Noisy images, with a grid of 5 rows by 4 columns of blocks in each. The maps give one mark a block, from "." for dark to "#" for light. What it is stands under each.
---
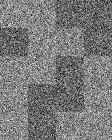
# # . .
. # # .
# # . #
# . . #
# . # #
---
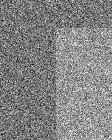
. . . .
. . # #
. . # #
. . # #
. . # #
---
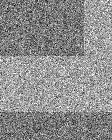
. . . #
. . . #
# # # #
# # # #
. . . .
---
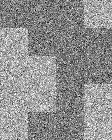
. . . #
# . . .
# # . .
# # . #
# . . #
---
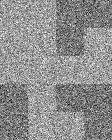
# # . .
# # . #
# # # #
. # . .
. # # .
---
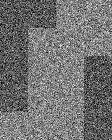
. . # #
. # # #
. # # .
. # # .
# # # .
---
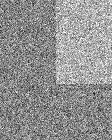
. . # #
. . # #
. . # #
. . . .
. . . .
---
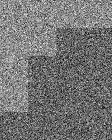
# # # #
# # . .
# . . .
# . . .
. . . .
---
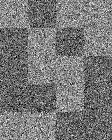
# . # #
. # . #
. # # .
. . # .
# # . .
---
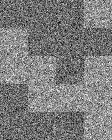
. . . #
# . . .
# # . #
. # # #
. . . #
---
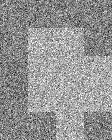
. . . .
. # # .
. # # #
. # # #
. . # .
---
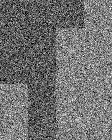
. . . #
. . # #
. . # #
# . # #
# . # #
